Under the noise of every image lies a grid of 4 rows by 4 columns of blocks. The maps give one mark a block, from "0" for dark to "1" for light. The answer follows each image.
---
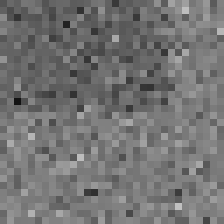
0 0 0 1
0 0 0 1
1 1 1 1
1 1 1 1
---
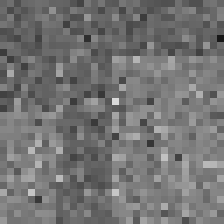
0 0 0 0
0 0 1 1
1 0 1 1
1 0 1 1
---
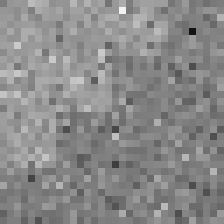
1 1 1 0
1 1 0 0
1 0 0 0
0 0 0 0
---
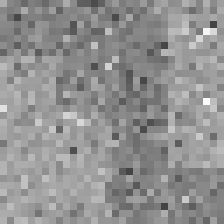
0 0 0 1
1 0 0 1
1 1 0 1
1 1 0 0
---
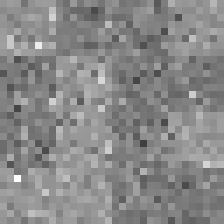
1 0 0 1
0 1 0 0
0 1 0 1
1 1 0 0
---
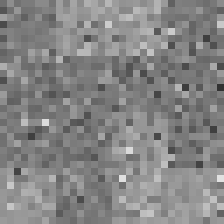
0 1 1 0
0 0 0 0
0 0 1 0
1 0 1 1
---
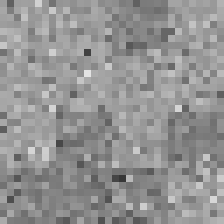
1 1 0 1
1 1 1 1
1 0 1 0
0 0 0 1
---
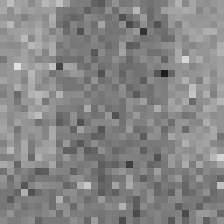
1 0 0 1
1 0 0 1
1 0 0 1
0 0 0 0
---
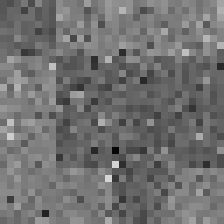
0 1 1 1
1 0 0 0
1 0 0 0
1 1 0 1
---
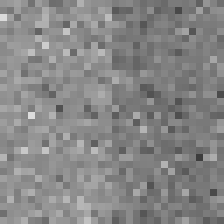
1 1 0 0
1 1 0 0
1 1 0 0
1 1 0 0
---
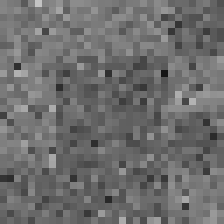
1 1 1 0
1 0 0 1
1 0 0 0
0 0 0 1
